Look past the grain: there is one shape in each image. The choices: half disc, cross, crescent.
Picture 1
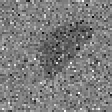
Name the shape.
half disc
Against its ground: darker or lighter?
darker
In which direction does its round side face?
up and left
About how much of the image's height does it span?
half
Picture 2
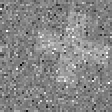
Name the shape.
cross
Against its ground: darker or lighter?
lighter
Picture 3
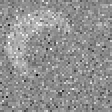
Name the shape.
crescent
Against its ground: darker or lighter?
lighter
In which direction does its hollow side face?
down and right
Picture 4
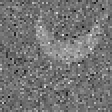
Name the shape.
crescent
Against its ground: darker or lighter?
lighter
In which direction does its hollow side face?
up
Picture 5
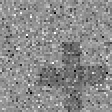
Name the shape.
cross
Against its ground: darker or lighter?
darker
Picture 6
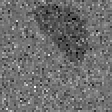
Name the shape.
half disc
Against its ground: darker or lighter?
darker
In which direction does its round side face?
up and right
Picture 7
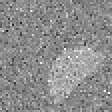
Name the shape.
half disc
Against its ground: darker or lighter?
lighter
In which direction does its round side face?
up and left
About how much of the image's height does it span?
half
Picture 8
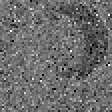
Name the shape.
crescent
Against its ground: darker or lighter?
darker
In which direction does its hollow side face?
left
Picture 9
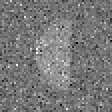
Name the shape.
half disc
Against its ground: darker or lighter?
lighter
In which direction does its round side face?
left
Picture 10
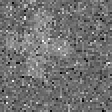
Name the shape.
cross
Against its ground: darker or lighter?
lighter
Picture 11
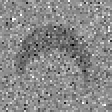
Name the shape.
crescent
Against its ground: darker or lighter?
darker
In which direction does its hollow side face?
down
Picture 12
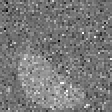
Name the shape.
half disc
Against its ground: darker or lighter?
lighter
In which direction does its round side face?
down and left
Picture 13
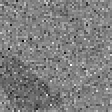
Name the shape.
half disc
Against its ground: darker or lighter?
darker
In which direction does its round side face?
down and left
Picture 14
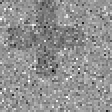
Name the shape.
cross
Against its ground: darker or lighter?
darker
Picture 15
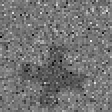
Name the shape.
cross
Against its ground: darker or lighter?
darker
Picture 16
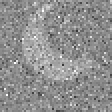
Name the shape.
crescent
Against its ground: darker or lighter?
lighter
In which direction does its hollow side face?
up and right
